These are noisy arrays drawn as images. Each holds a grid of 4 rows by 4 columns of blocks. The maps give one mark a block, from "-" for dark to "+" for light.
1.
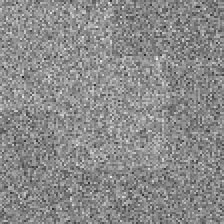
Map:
+ + - -
+ + + -
- + + -
- - - -
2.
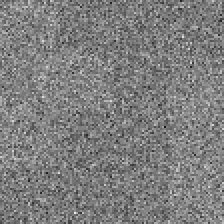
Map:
+ - - -
+ + - +
+ - - +
- - - +
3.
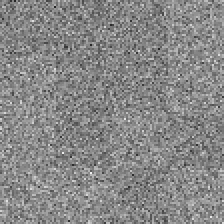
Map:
- - - +
+ - - +
+ - + -
+ + - +
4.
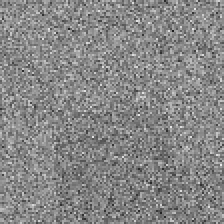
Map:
+ + + +
+ + + +
+ - - +
+ - - -
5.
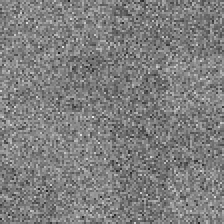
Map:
+ + - -
+ - - +
+ + - -
- + - +
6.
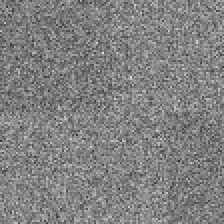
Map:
- - + +
- - + +
+ + + -
+ + + -
